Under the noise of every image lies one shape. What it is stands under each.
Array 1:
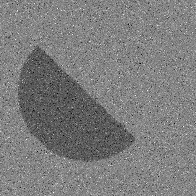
half disc
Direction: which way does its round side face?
down and left
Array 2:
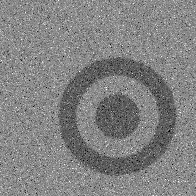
bullseye
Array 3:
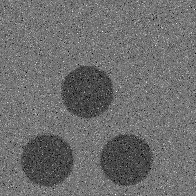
three dots
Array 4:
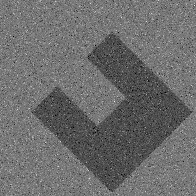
square with a notch
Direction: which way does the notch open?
up and left
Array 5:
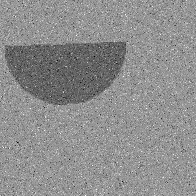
half disc
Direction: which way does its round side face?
down
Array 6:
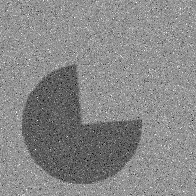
disc with a wedge cut out
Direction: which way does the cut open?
up and right
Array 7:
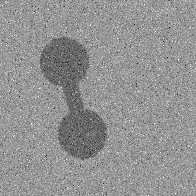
dumbbell
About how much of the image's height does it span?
two thirds
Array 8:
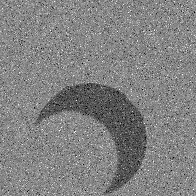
crescent
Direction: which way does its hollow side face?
down and left
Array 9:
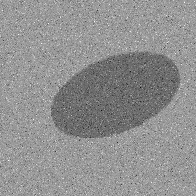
ellipse
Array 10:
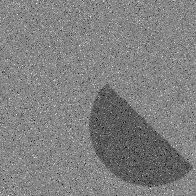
half disc
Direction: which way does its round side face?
down and left
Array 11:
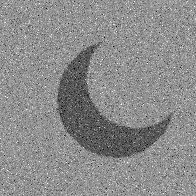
crescent
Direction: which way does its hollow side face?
up and right
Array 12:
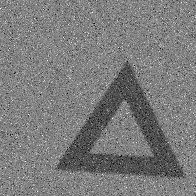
triangle frame
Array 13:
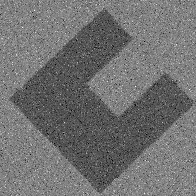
square with a notch
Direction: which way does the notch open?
up and right
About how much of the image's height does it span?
nearly all
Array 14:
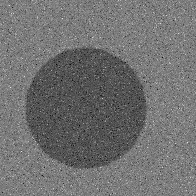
disc
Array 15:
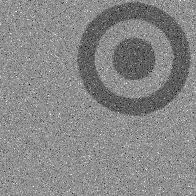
bullseye
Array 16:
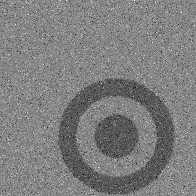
bullseye
